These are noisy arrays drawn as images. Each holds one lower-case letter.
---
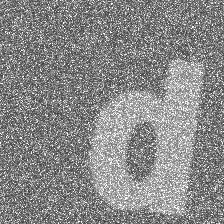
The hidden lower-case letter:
d
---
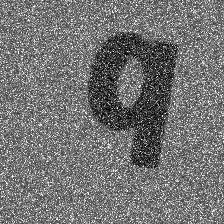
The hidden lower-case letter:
q
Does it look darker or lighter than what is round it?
darker
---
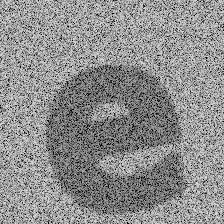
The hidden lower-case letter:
e
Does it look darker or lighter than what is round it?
darker
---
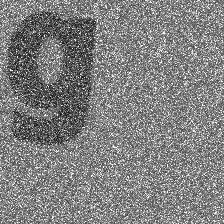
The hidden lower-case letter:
g
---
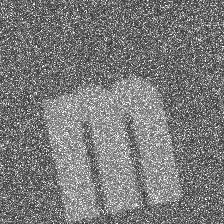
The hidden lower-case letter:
m
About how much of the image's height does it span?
two thirds
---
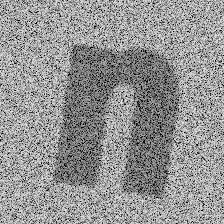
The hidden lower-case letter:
n
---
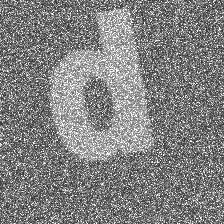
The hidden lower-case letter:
d
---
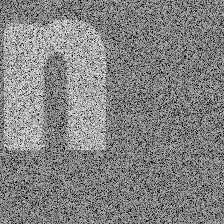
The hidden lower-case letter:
n
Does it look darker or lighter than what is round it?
lighter
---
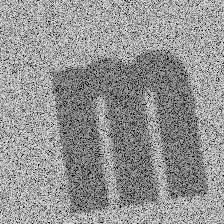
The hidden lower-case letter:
m
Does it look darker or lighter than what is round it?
darker
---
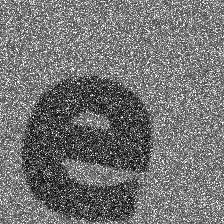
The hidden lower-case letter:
e
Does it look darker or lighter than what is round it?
darker
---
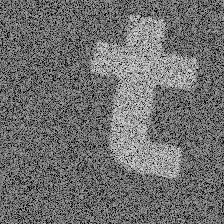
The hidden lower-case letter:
t
